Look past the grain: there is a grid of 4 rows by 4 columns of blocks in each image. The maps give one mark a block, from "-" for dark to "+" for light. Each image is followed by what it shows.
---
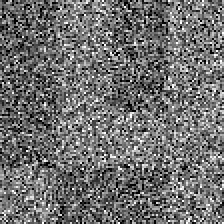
- + - +
- + - +
- + + +
+ - - +
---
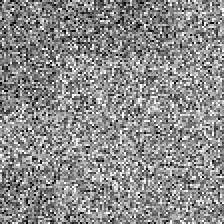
- - - +
- + + +
+ + + +
- + + +
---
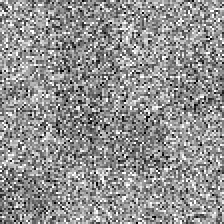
+ - + +
+ - + -
+ - - +
- + + +
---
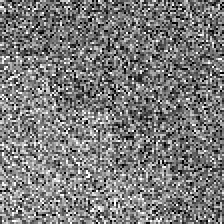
- - - -
+ - - -
+ + - -
+ + + -
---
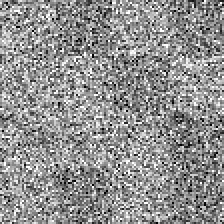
+ - + -
+ + - +
+ + + -
+ - + -
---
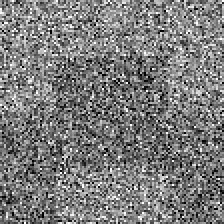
+ + + +
+ - - +
- - - -
- + + -
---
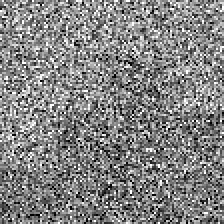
+ + + +
+ + - +
+ - - -
- - - -
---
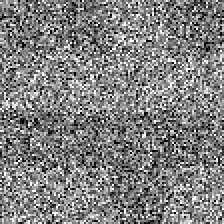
- - + -
+ + + +
- - - -
+ + - +
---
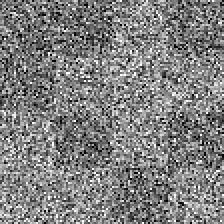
- - + -
- + + +
+ - + -
+ + - +
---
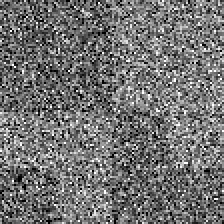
- - + +
- - + +
+ + - +
- + - -
